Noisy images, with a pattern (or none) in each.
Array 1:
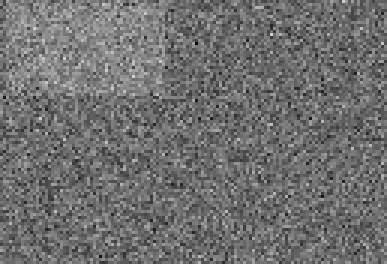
one block
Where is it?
top left
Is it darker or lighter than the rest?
lighter
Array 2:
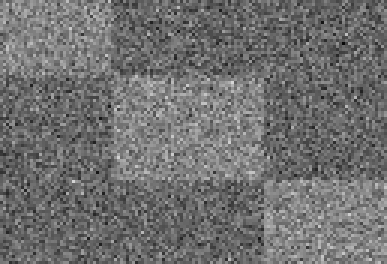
blocks along the diagonal
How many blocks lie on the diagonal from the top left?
3
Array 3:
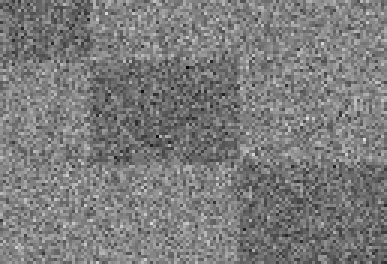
blocks along the diagonal
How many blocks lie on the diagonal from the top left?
3
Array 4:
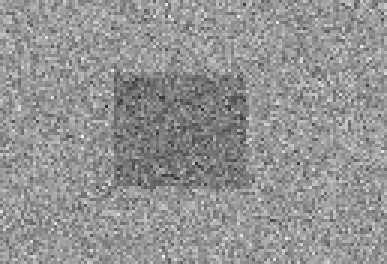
one block
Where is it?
centre
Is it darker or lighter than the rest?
darker
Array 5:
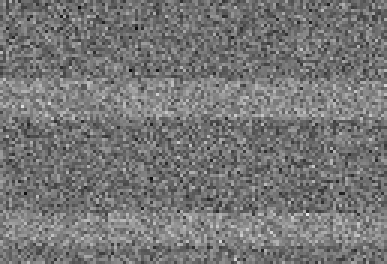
bands of rows
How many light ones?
2
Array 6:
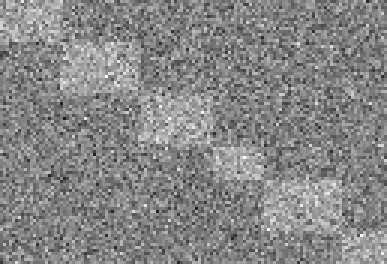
blocks along the diagonal
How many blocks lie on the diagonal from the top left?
6
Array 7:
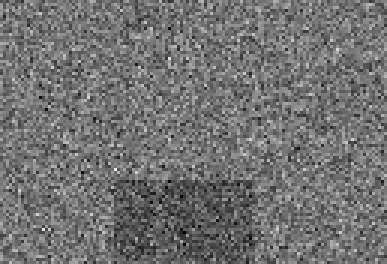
one block
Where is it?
bottom middle
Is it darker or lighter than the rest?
darker
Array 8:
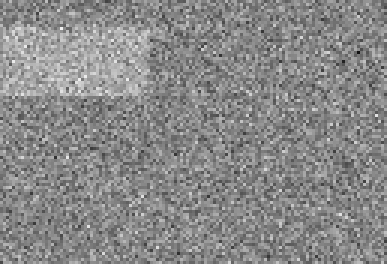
one block
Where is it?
top left
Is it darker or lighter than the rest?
lighter
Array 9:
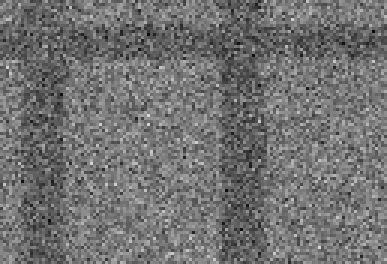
bands of rows crossing bands of columns
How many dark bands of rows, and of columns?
1 and 2
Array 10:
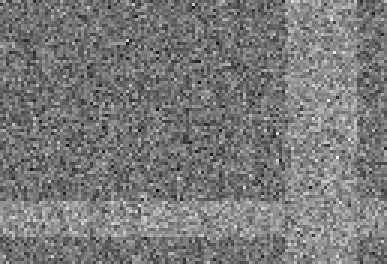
bands of rows crossing bands of columns
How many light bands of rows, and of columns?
1 and 1
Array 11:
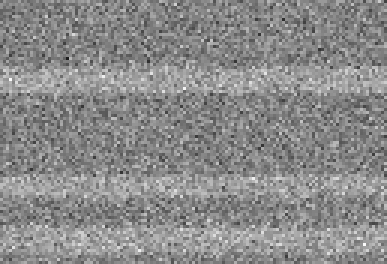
bands of rows
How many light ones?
3
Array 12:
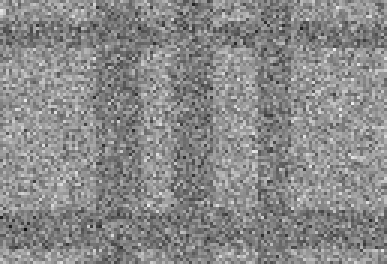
bands of rows crossing bands of columns
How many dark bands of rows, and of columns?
2 and 3
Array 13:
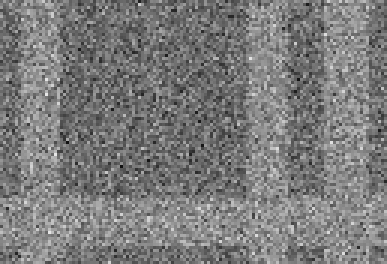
bands of rows crossing bands of columns
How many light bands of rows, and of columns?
1 and 3
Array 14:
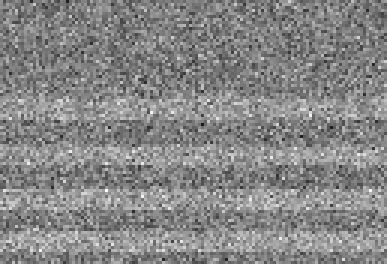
bands of rows
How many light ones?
4
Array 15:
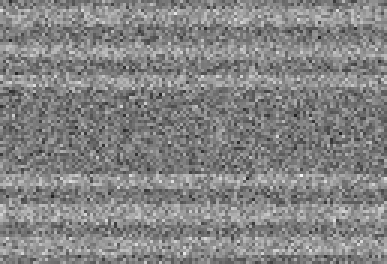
bands of rows
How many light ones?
6
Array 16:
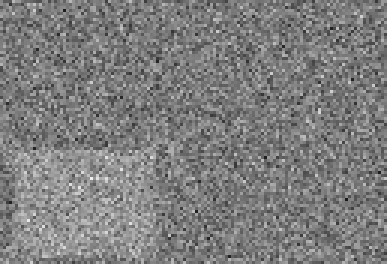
one block
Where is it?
bottom left
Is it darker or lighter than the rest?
lighter
